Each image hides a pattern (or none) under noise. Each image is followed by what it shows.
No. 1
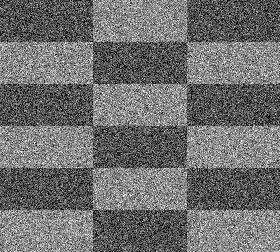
a checkerboard
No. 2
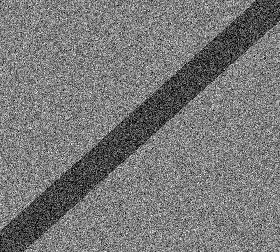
a diagonal band
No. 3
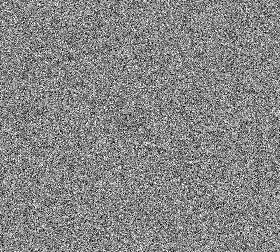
only noise
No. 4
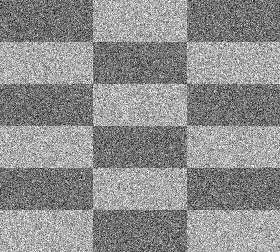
a checkerboard
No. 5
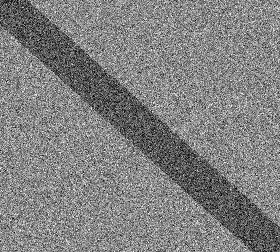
a diagonal band
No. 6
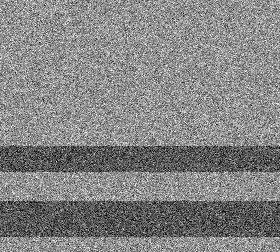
bands of rows
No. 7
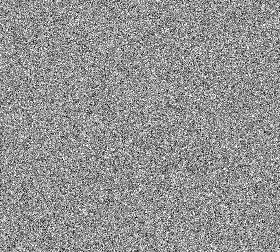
only noise
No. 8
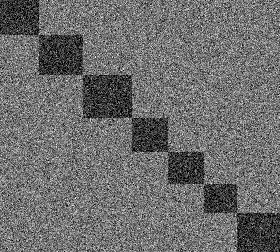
blocks along the diagonal
